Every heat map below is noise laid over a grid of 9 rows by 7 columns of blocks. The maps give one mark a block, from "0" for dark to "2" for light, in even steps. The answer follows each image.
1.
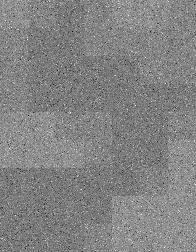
2 1 0 1 2 2 1
1 0 0 1 1 1 1
1 0 0 0 0 1 1
1 0 0 0 0 0 0
2 2 1 1 0 0 1
2 2 2 1 0 0 2
0 0 0 0 0 1 2
0 0 0 0 2 2 2
0 0 0 1 2 2 2
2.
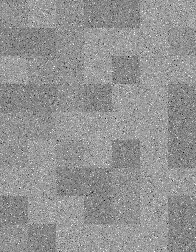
1 2 1 0 0 2 2
0 0 1 2 2 2 1
2 1 1 2 0 2 2
0 0 1 0 2 2 0
1 1 2 2 2 2 0
1 2 1 2 0 2 0
2 2 0 0 1 2 2
0 2 2 0 1 2 0
1 0 2 2 2 2 0
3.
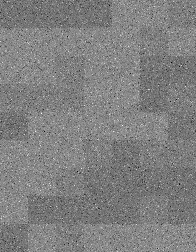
0 0 0 0 2 2 1
2 2 2 2 2 1 2
2 2 1 2 2 0 0
1 1 1 2 2 0 1
0 2 2 2 2 2 0
2 2 2 1 0 1 1
2 2 1 0 0 0 0
2 0 0 0 0 1 0
0 2 1 2 2 2 2
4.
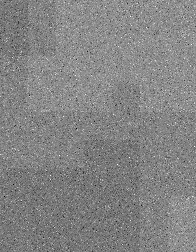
0 1 2 2 2 2 2
0 1 2 2 2 2 2
1 2 2 2 2 2 2
1 2 2 2 1 2 2
1 1 1 1 1 1 1
1 1 1 0 0 1 1
0 0 0 0 0 1 1
0 0 0 0 0 1 2
0 0 0 0 0 1 2
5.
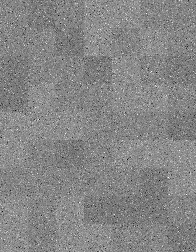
1 0 1 2 2 1 1
1 1 0 2 1 2 1
0 1 1 0 2 1 0
0 2 1 1 2 2 1
2 2 2 1 1 1 0
2 1 0 1 2 2 2
1 1 1 1 1 0 2
2 1 2 0 0 0 1
2 1 2 2 1 1 0
